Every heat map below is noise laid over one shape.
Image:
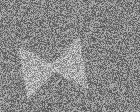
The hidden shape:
bow tie
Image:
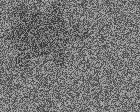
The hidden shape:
turtle
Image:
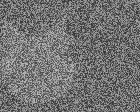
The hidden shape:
cat's head
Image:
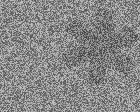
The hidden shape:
asterisk
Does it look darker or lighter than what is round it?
darker
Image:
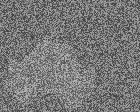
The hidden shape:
car
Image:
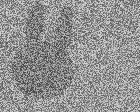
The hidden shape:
rabbit's head
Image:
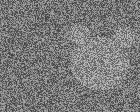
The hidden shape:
bear's head
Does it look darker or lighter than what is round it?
lighter
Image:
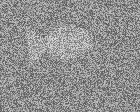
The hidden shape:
fish
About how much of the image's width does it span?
half
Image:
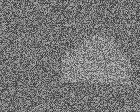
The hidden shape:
cloud
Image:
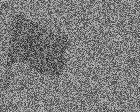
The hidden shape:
flag
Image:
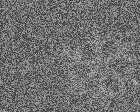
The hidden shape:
snowflake
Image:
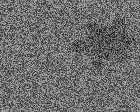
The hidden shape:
turtle
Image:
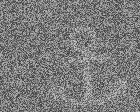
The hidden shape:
anchor
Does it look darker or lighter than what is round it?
lighter
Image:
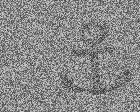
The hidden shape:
anchor
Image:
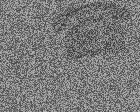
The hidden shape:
telephone
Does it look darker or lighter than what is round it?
darker
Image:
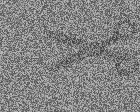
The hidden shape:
pair of scissors
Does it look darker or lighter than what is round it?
darker
